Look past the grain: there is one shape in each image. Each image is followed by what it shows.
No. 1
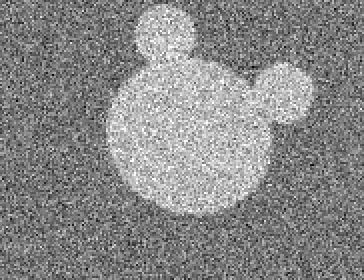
bear's head
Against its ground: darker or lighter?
lighter
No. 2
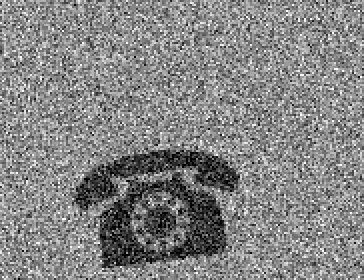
telephone
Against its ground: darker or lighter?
darker
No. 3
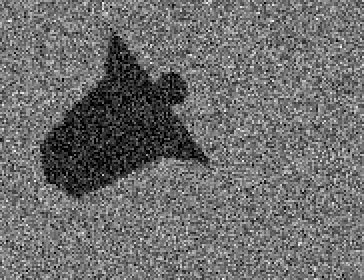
bell
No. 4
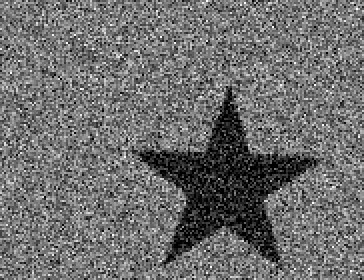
star
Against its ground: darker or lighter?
darker
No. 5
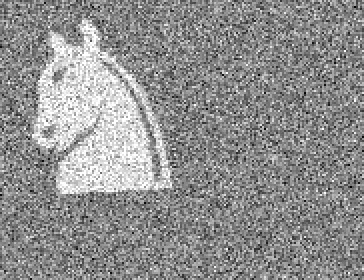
chess knight
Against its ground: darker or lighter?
lighter
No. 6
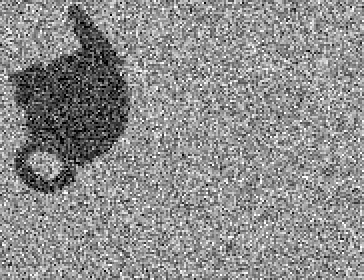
teapot
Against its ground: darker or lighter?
darker
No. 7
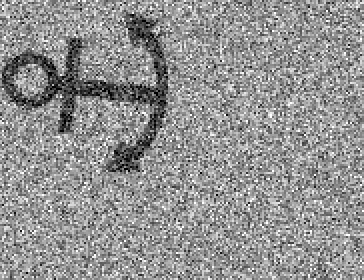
anchor
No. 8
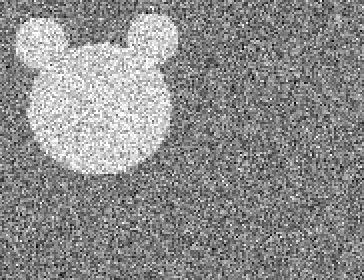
bear's head
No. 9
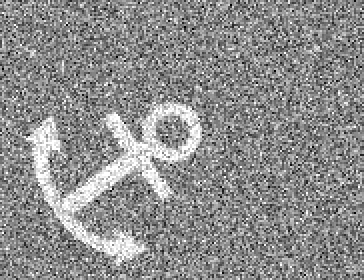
anchor
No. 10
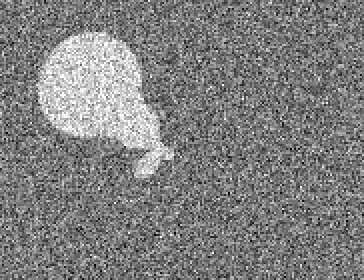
pear
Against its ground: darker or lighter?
lighter
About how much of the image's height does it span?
half
